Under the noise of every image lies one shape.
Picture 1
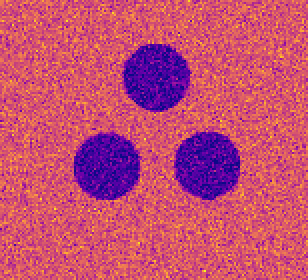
three dots
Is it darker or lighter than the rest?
darker
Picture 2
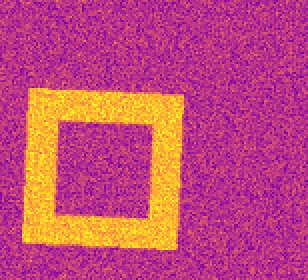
square frame
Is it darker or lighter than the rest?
lighter
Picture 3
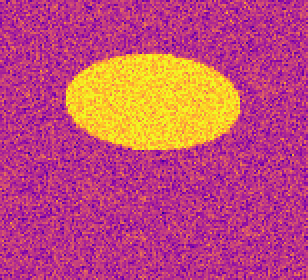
ellipse
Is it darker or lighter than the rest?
lighter
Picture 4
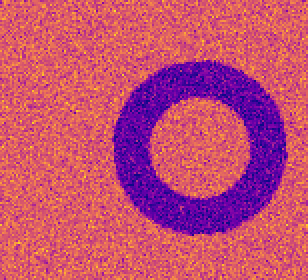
ring
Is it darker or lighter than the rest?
darker
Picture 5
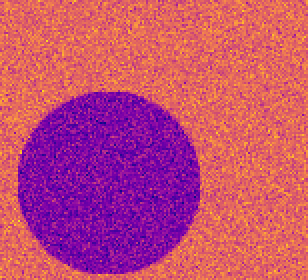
disc
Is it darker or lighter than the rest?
darker
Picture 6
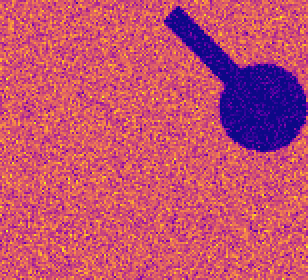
lollipop
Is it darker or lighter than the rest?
darker
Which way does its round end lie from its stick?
down and right
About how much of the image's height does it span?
half
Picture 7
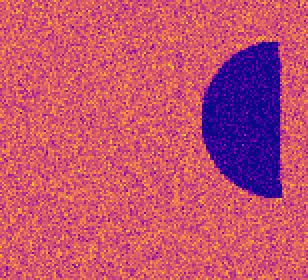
half disc
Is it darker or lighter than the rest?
darker
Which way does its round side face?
left
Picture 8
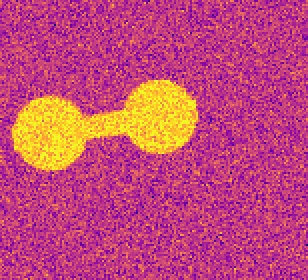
dumbbell
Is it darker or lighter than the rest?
lighter
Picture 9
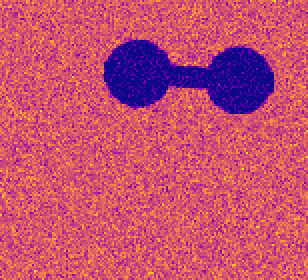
dumbbell
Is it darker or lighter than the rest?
darker
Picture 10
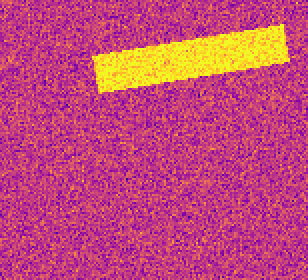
bar
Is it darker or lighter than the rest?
lighter
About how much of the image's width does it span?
two thirds
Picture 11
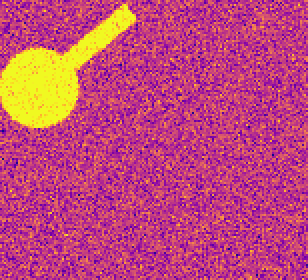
lollipop
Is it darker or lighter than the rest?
lighter
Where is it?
top left
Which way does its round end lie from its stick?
down and left
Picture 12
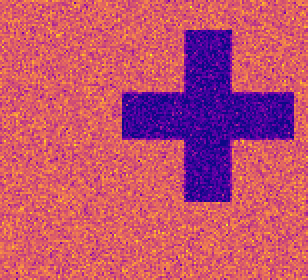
cross
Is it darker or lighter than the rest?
darker
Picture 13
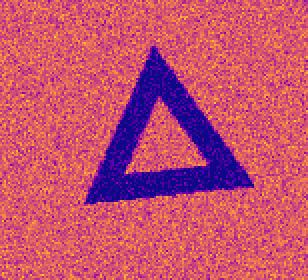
triangle frame
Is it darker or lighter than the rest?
darker
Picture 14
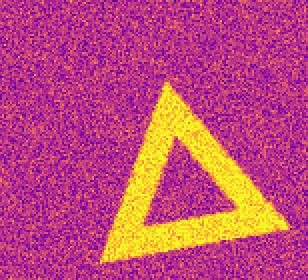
triangle frame
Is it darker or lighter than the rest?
lighter
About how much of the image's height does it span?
two thirds
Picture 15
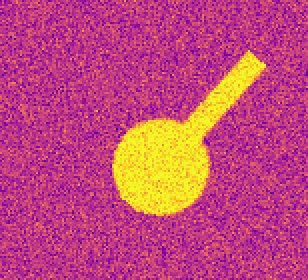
lollipop
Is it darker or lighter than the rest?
lighter
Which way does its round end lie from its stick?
down and left
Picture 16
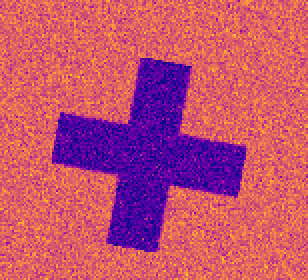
cross
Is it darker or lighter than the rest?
darker
